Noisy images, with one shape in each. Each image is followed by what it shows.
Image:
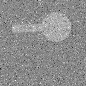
lollipop
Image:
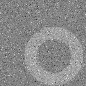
ring
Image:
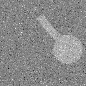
lollipop
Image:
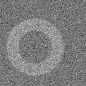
ring
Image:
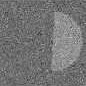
half disc
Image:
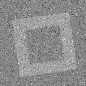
square frame
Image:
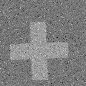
cross
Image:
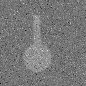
lollipop
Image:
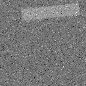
bar
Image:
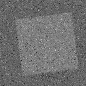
square
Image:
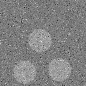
three dots
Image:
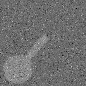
lollipop
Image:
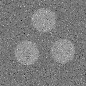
three dots
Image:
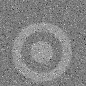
bullseye
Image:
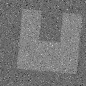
square with a notch
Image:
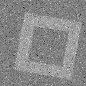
square frame
